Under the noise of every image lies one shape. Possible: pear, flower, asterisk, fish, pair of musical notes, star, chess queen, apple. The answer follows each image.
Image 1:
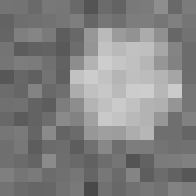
flower
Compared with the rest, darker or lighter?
lighter
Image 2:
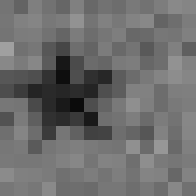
star
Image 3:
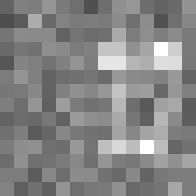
pair of musical notes
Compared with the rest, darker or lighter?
lighter
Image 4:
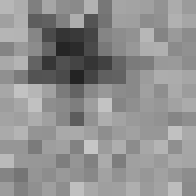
star
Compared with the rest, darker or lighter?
darker
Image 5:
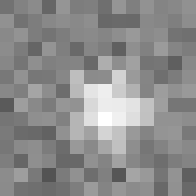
star
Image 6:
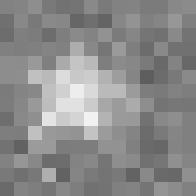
star
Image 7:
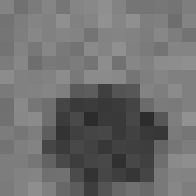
flower
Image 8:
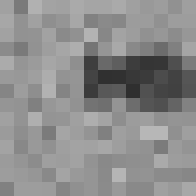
fish
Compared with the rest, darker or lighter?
darker
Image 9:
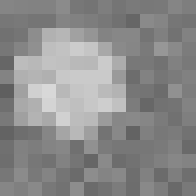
flower
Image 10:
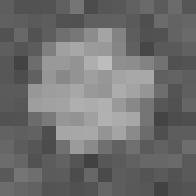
flower
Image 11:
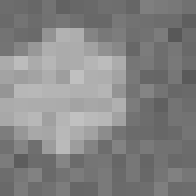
flower
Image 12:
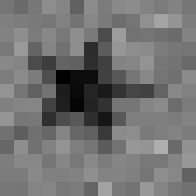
star
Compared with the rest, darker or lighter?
darker
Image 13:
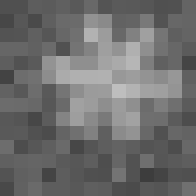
asterisk
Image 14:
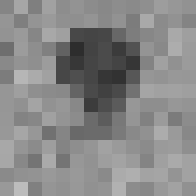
pear
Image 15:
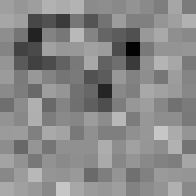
pair of musical notes
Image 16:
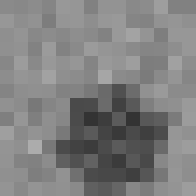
flower
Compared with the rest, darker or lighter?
darker
